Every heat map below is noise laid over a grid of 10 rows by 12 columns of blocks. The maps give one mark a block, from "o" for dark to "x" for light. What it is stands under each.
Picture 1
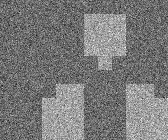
oooooooooooo
ooooooxxxooo
ooooooxxxooo
ooooooxxxooo
oooooooxoooo
oooooooooooo
ooooxxoooxxo
oooxxxoooxxx
oooxxxoooxxx
oooxxxoooxxx
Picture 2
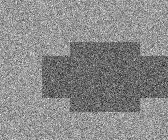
xxxxxxxxxxxx
xxxxxxxxxxxx
xxxxxxxxxxxx
xxxxxoooooxx
xxxooooooooo
xxxooooooooo
xxxooooooooo
xxxxxoooooxx
xxxxxxxxxxxx
xxxxxxxxxxxx
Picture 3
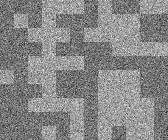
oooxxxoxooxx
oxoxoooxxxoo
ooxxxoxxxxoo
oooxooooxxxx
ooxxxxoooooo
xoxxoooxxxoo
oooxoooxxxoo
ooxxxxoxxxxo
oooooxoxxxxo
oooxoxoxoxxo
